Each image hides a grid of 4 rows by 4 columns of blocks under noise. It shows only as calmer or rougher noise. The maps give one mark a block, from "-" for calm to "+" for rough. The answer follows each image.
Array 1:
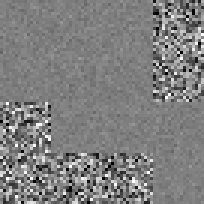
---+
---+
+---
+++-
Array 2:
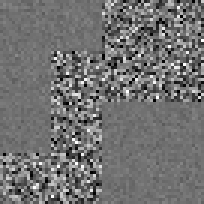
--++
-+++
-+--
++--
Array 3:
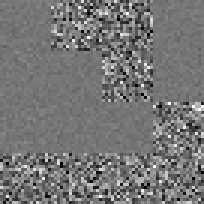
-++-
--+-
---+
++++
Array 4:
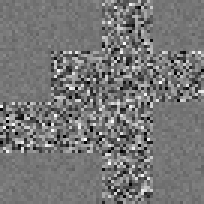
--+-
-+++
+++-
--+-
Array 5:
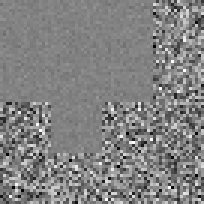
---+
---+
+-++
++++
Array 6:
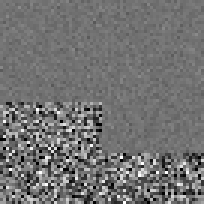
----
----
++--
++++
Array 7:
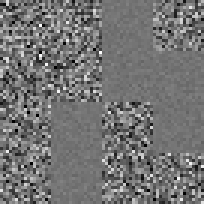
++-+
++--
+-+-
+-++
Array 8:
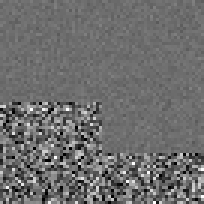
----
----
++--
++++
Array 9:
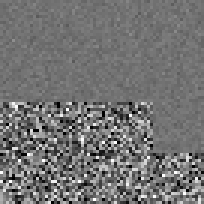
----
----
+++-
++++
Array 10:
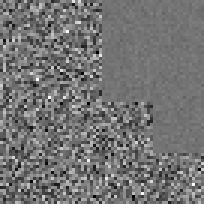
++--
++--
+++-
++++
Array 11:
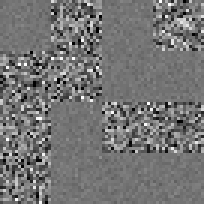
-+-+
++--
+-++
+---
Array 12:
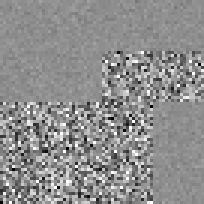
----
--++
+++-
+++-
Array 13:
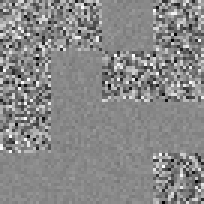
++-+
+-++
+---
---+
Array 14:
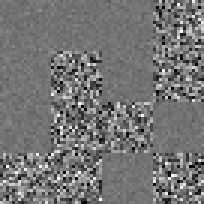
---+
-+-+
-++-
++-+
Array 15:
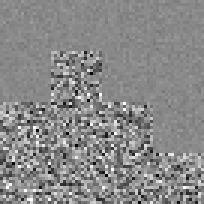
----
-+--
+++-
++++
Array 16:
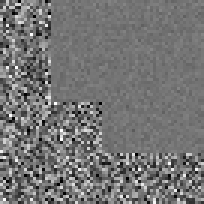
+---
+---
++--
++++
